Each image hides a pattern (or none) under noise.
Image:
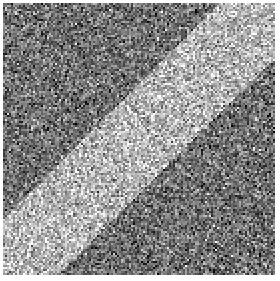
a diagonal band
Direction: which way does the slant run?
bottom left to top right
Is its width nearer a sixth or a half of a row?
a half
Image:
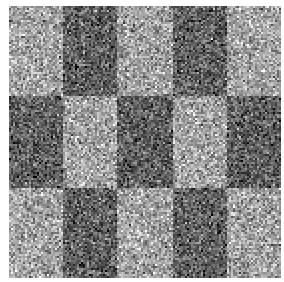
a checkerboard
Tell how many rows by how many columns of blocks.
3 by 5
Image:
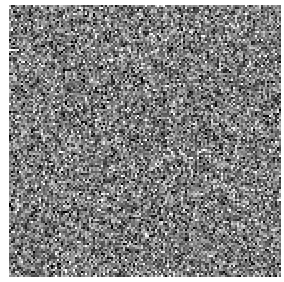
only noise
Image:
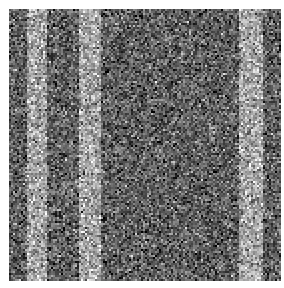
bands of columns
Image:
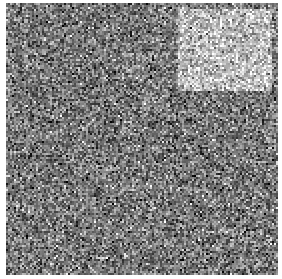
one block
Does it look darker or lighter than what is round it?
lighter
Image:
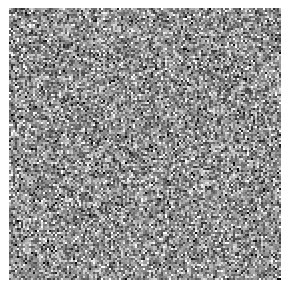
only noise
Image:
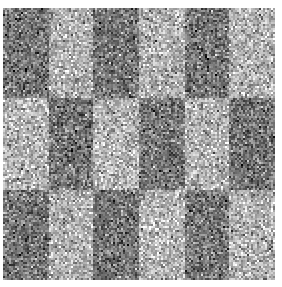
a checkerboard
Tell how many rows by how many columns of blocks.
3 by 6
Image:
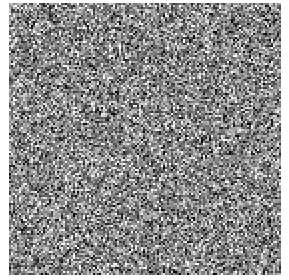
only noise
